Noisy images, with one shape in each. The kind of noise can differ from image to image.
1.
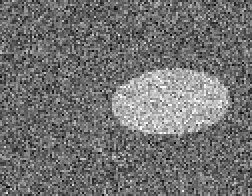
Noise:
independent entries
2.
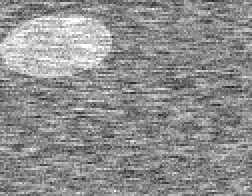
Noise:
streaked along the rows
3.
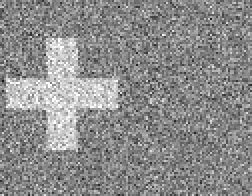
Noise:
low rank plus noise
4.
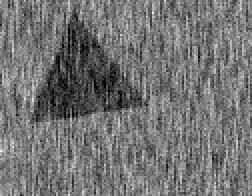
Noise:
streaked along the columns
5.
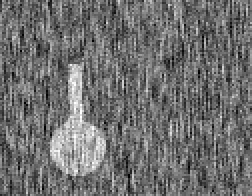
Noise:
streaked along the columns
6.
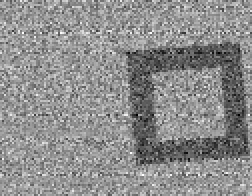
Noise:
rows of uneven size
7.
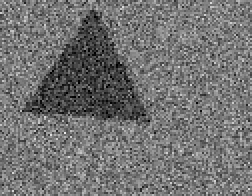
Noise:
independent entries
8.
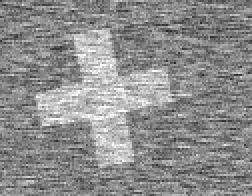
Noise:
streaked along the rows
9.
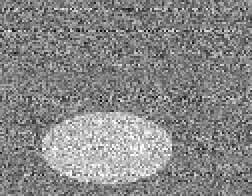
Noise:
rows of uneven size
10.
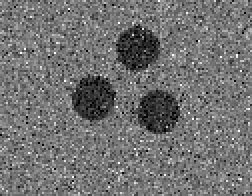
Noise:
heavy tails
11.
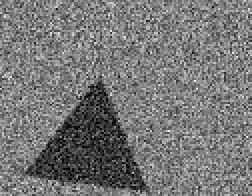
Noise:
low rank plus noise
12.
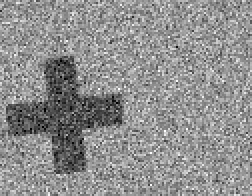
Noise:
independent entries
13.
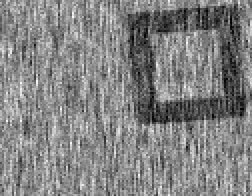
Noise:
streaked along the columns
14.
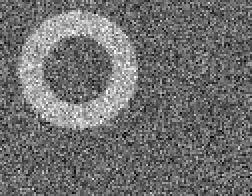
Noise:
independent entries
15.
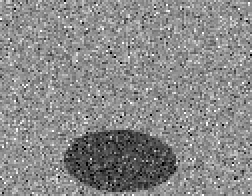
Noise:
heavy tails
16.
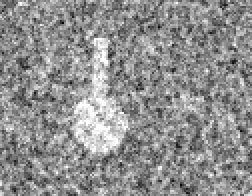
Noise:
blotchy
